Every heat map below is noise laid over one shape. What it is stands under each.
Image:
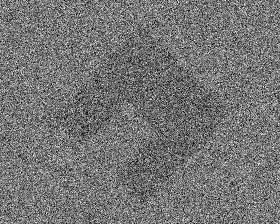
dark square with a notch
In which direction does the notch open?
down and left
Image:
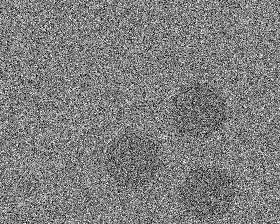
dark three dots
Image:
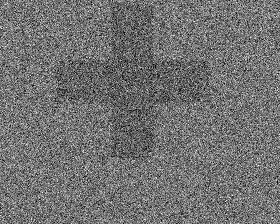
dark cross
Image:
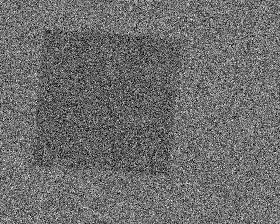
dark square
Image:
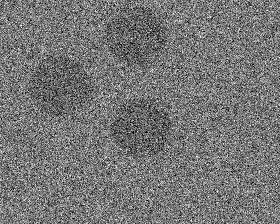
dark three dots
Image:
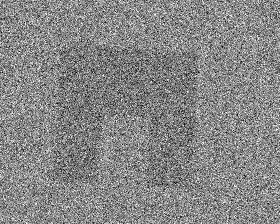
dark square with a notch
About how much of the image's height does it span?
two thirds
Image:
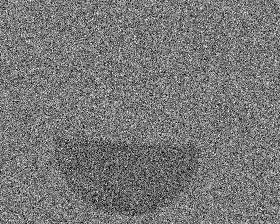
dark half disc
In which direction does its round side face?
down
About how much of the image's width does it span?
half
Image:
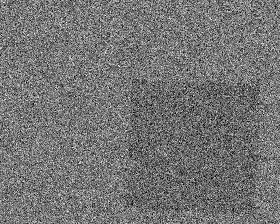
dark square
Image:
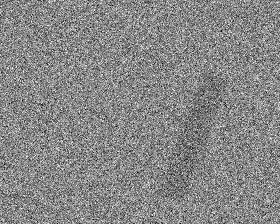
dark bar
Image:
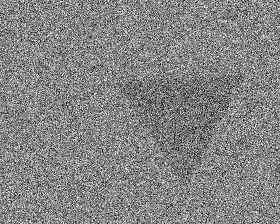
dark triangle
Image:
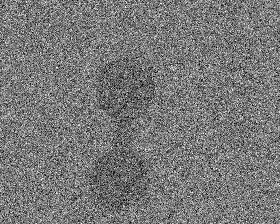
dark dumbbell
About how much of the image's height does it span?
two thirds
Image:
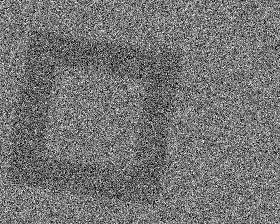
dark square frame
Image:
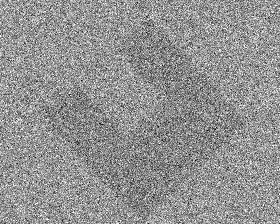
dark square with a notch
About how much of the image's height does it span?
nearly all
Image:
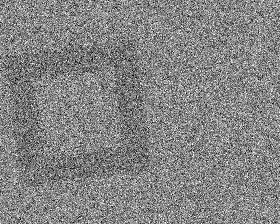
dark square frame
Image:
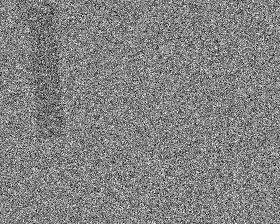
dark bar
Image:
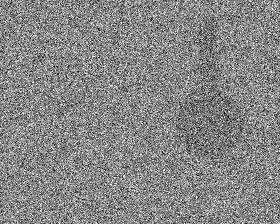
dark lollipop
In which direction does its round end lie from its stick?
down
